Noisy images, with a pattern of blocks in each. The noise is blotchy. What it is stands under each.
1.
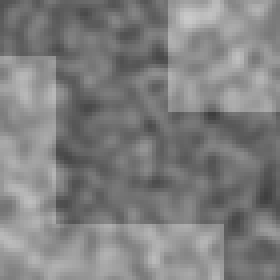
mirrored about the diagonal from the bottom left
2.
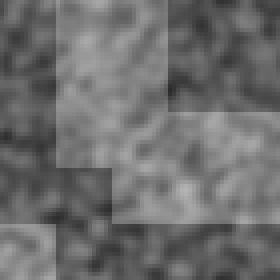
mirrored about the diagonal from the bottom left
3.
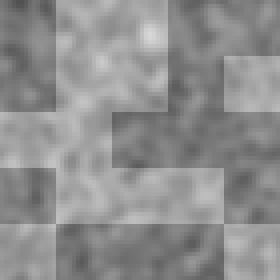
no symmetry
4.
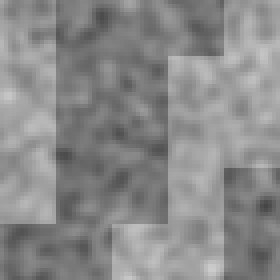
no symmetry
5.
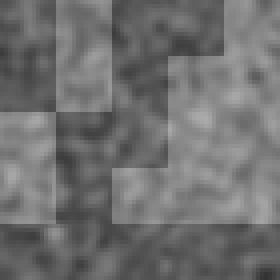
no symmetry
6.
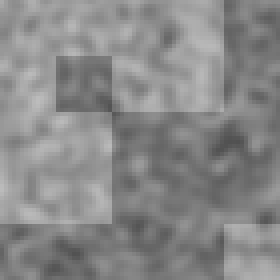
mirrored about the diagonal from the top left
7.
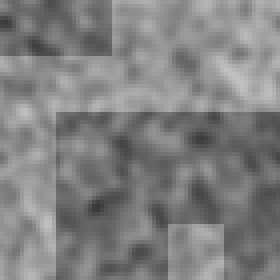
no symmetry
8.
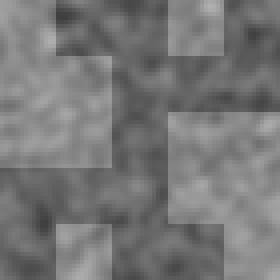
the same after a half turn
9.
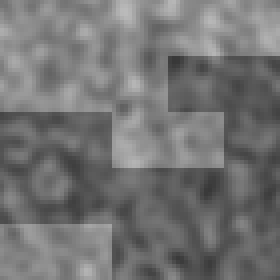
no symmetry
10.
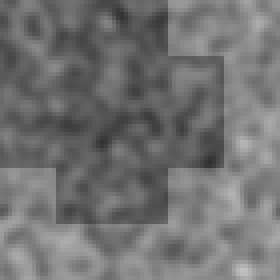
mirrored about the diagonal from the top left
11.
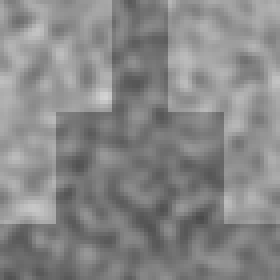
left and right mirror each other
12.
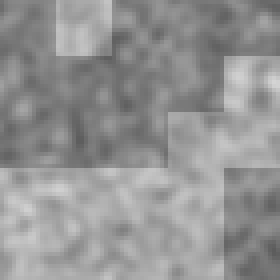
no symmetry
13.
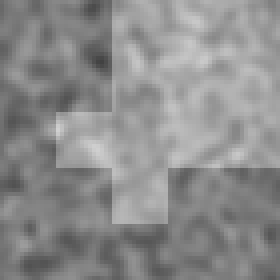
mirrored about the diagonal from the bottom left
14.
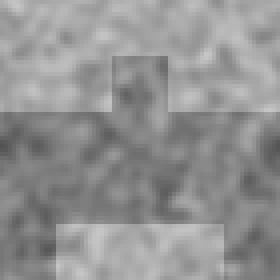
left and right mirror each other
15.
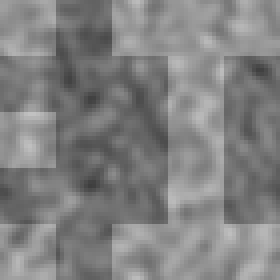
top and bottom mirror each other
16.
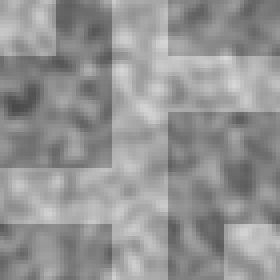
the same after a half turn
